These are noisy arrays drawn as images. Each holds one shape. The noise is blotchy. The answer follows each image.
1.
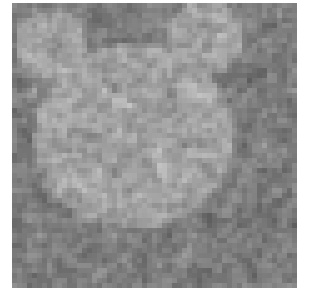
bear's head
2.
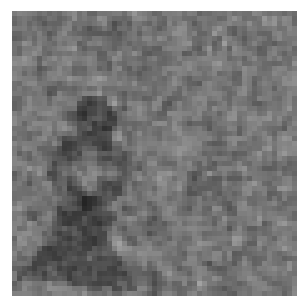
chess bishop
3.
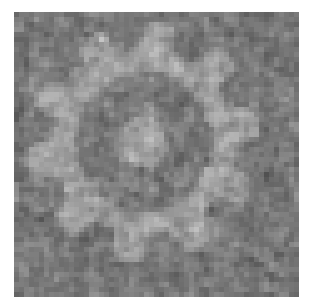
gear
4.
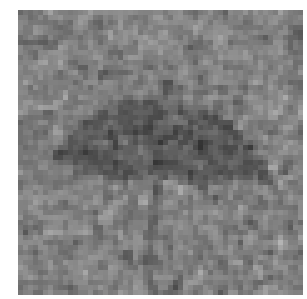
umbrella
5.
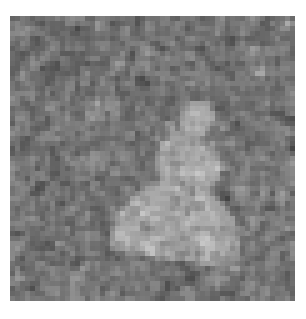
chess pawn
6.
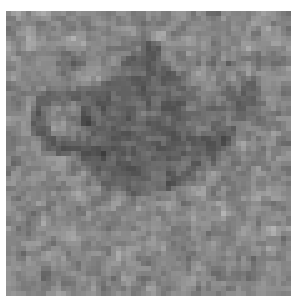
teapot
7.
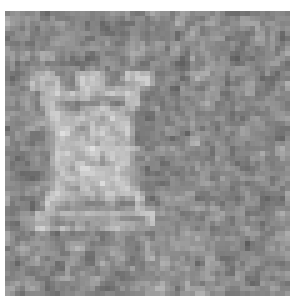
chess rook
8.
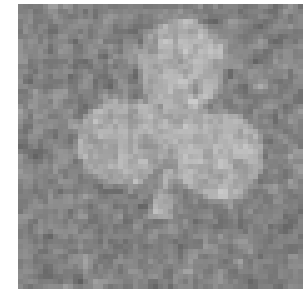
club
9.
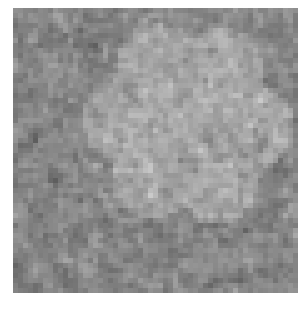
flower
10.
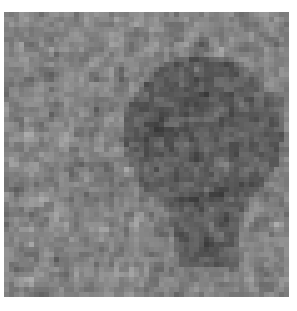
light bulb
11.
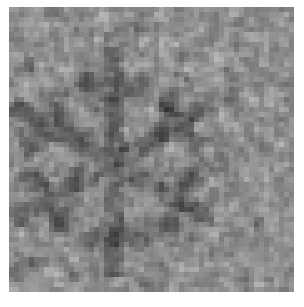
snowflake
